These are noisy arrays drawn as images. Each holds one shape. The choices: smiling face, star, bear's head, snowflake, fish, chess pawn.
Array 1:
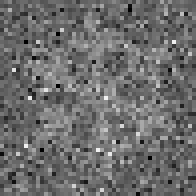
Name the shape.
snowflake
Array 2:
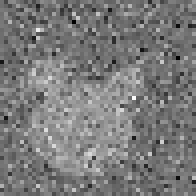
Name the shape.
bear's head
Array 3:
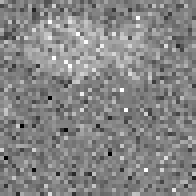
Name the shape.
fish
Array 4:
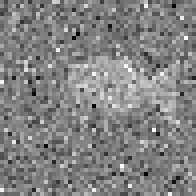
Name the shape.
fish
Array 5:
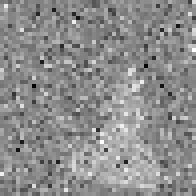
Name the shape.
chess pawn
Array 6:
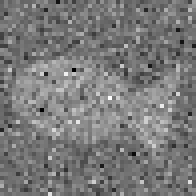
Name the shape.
fish
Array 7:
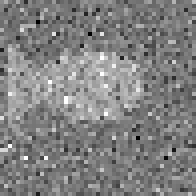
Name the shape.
fish
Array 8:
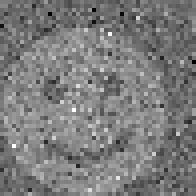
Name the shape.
smiling face
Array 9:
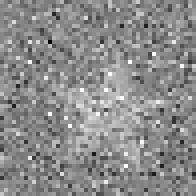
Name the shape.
star
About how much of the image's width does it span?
two thirds
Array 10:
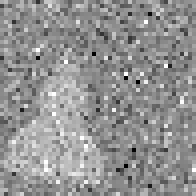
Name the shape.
chess pawn
